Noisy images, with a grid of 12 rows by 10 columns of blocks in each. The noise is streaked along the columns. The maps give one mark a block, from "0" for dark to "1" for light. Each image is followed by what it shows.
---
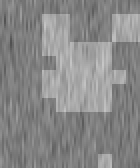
0 0 0 0 0 0 0 0 0 0
0 0 0 1 1 0 0 0 1 1
0 0 0 1 1 0 0 0 1 1
0 0 0 1 1 1 1 1 0 0
0 0 0 0 1 1 1 1 0 0
0 0 0 1 1 1 1 1 1 0
0 0 0 1 1 1 1 1 0 0
0 0 0 0 1 1 1 1 0 0
0 0 0 0 0 0 0 0 0 0
0 0 0 0 0 0 0 0 0 0
0 0 0 0 0 0 0 0 0 0
0 0 0 0 0 0 0 1 0 0
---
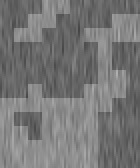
0 0 0 1 1 0 0 0 0 0
0 0 1 1 0 0 0 0 1 1
0 1 1 0 0 0 1 1 1 1
0 0 0 0 0 0 0 1 0 0
0 0 0 0 0 0 0 1 0 0
0 0 0 0 0 0 0 1 1 0
0 0 1 0 0 0 1 1 1 0
1 1 1 1 1 1 1 1 0 0
1 0 0 1 1 1 1 0 0 0
1 1 0 1 1 1 1 0 0 0
1 1 1 1 1 1 1 0 0 0
1 1 1 1 1 1 1 0 0 0
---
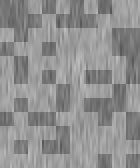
0 0 1 0 1 0 1 0 1 1
0 0 0 1 0 0 0 1 1 1
1 0 1 1 1 1 1 1 0 0
0 1 1 0 1 1 1 1 0 0
1 0 1 1 1 1 1 1 1 0
1 0 1 0 1 1 0 0 1 0
1 1 1 1 0 1 1 1 0 1
1 0 1 1 0 1 0 0 0 1
0 1 0 0 1 1 1 0 1 0
1 1 1 1 0 1 1 1 1 0
1 0 1 0 0 1 1 1 1 1
1 1 1 1 1 1 1 0 1 0
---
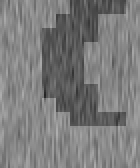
1 1 1 1 1 0 0 0 0 1
1 1 1 1 0 0 0 1 1 1
1 1 1 0 0 0 0 1 1 1
1 1 1 0 0 0 1 1 1 1
1 1 1 0 0 0 1 1 1 1
1 1 1 0 0 0 1 1 1 1
1 1 1 0 0 0 0 1 1 1
1 1 1 1 0 0 0 1 1 1
1 1 1 1 1 0 0 0 0 1
1 1 1 1 1 1 1 1 1 1
1 1 1 1 1 1 1 1 1 1
1 1 1 1 1 1 1 1 1 1
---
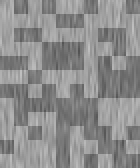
1 0 1 0 1 1 0 1 1 0
1 1 1 1 0 0 1 1 1 1
1 0 0 1 1 1 1 0 0 1
1 1 1 0 0 0 1 1 0 1
0 0 1 0 0 0 1 0 1 0
1 1 0 1 1 1 1 0 0 0
0 0 1 0 1 0 1 0 0 0
1 0 0 0 0 0 0 1 1 1
1 0 1 1 0 0 0 1 1 1
1 1 0 1 0 1 0 0 1 0
0 1 1 1 0 1 1 0 0 1
1 1 1 1 0 1 0 1 0 0
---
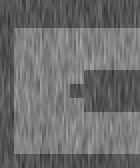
0 0 0 0 0 0 0 0 0 0
0 0 0 0 0 0 0 0 0 0
0 1 1 1 1 1 1 1 1 1
0 1 1 1 1 1 1 1 1 1
0 1 1 1 1 1 1 1 1 1
0 1 1 1 1 1 0 0 0 0
0 1 1 1 1 0 0 0 0 0
0 1 1 1 1 1 0 0 0 0
0 1 1 1 1 1 1 1 1 1
0 1 1 1 1 1 1 1 1 1
0 1 1 1 1 1 1 1 1 1
0 0 0 0 0 0 0 0 0 0
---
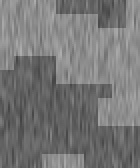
1 1 1 1 0 0 0 0 0 1
1 1 1 1 1 1 1 0 0 1
1 1 1 1 1 1 1 1 1 1
1 1 1 1 1 1 1 1 1 1
1 0 0 0 1 1 1 1 1 1
0 0 0 0 1 1 1 1 1 1
0 0 0 0 0 0 0 0 1 1
0 0 0 0 0 0 0 1 1 1
0 0 0 0 0 0 0 1 1 1
0 0 0 0 0 0 0 0 0 0
0 0 0 0 0 0 0 0 0 0
0 0 0 1 1 1 0 0 0 0
